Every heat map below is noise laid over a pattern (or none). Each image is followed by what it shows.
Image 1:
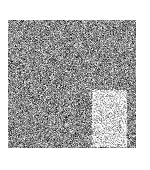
one block
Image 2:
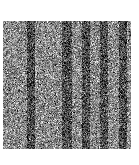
bands of columns
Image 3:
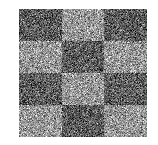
a checkerboard
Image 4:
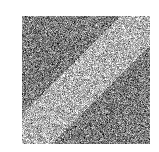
a diagonal band
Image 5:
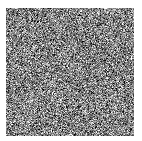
only noise
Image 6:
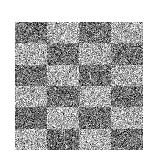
a checkerboard
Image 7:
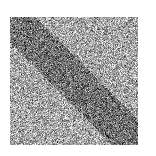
a diagonal band
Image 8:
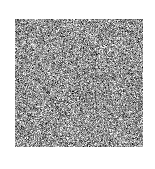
only noise
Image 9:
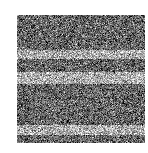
bands of rows
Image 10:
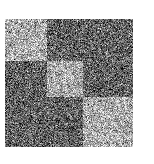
blocks along the diagonal
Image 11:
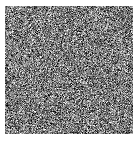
only noise
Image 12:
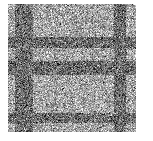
bands of rows crossing bands of columns
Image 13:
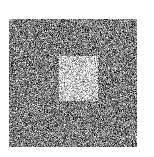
one block
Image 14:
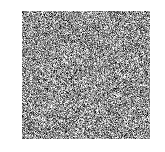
only noise
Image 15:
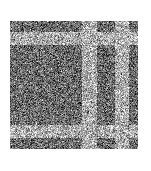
bands of rows crossing bands of columns
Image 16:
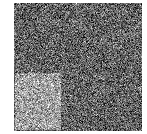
one block
